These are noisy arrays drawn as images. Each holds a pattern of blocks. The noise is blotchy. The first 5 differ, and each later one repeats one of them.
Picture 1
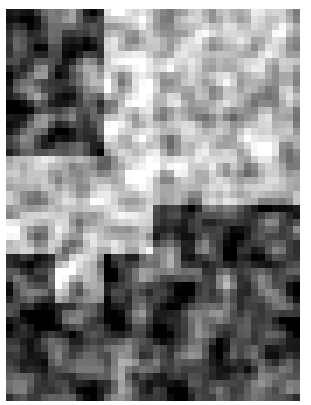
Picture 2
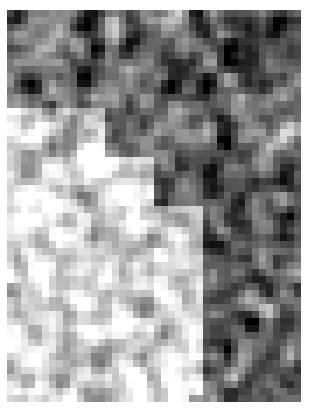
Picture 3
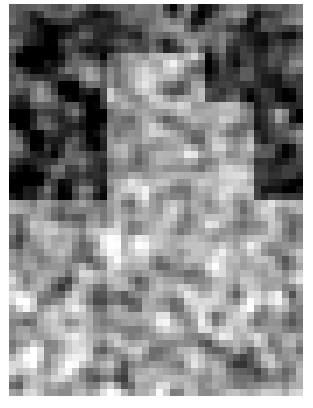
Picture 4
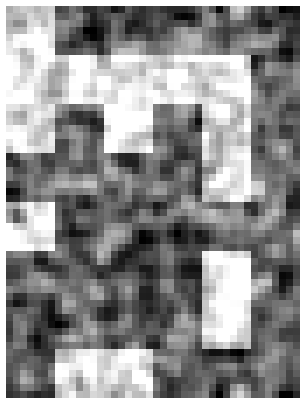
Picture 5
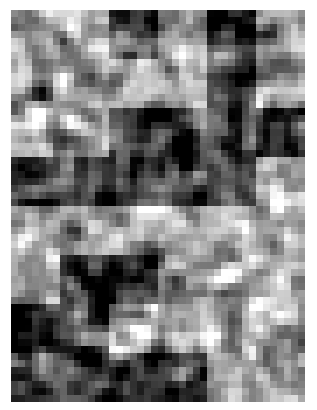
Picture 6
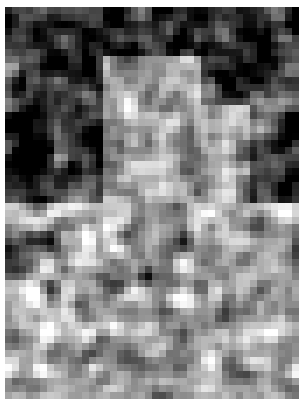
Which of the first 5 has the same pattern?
3
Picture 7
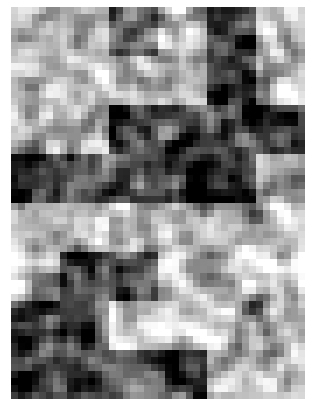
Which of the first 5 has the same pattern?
5
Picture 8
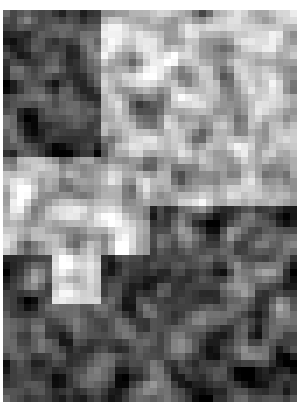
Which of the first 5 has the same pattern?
1
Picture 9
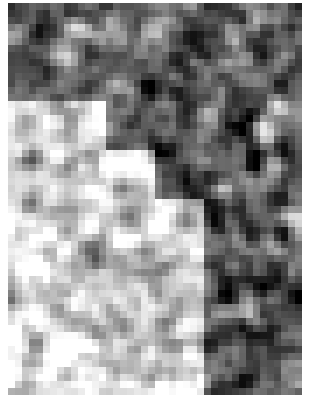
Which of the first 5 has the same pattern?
2
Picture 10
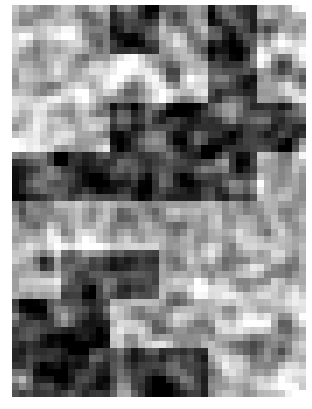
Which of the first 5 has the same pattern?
5
